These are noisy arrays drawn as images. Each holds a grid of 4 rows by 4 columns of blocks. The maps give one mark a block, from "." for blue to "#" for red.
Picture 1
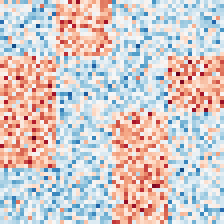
.#..
#..#
#.#.
..#.
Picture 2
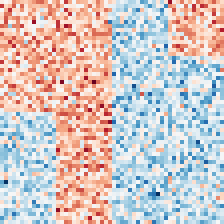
##.#
##..
.#..
.#..
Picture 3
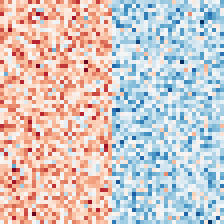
##..
##..
##..
##..
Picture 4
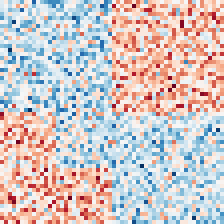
..##
..##
#...
##..
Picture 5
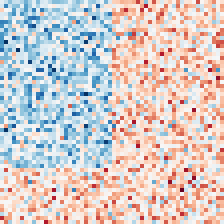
..##
..##
..##
####
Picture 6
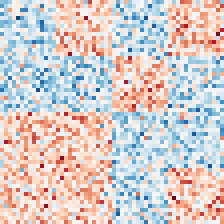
.#.#
..#.
##..
##.#
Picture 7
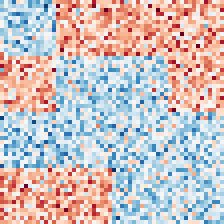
.###
#..#
....
##..
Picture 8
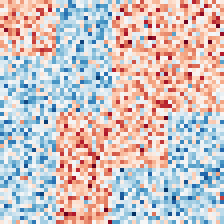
#.##
..##
.##.
.#..
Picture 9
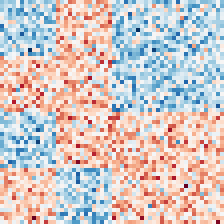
.#..
##..
.###
#.##
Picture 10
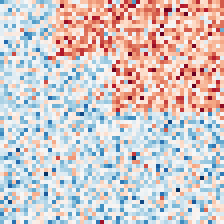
.###
..##
....
....
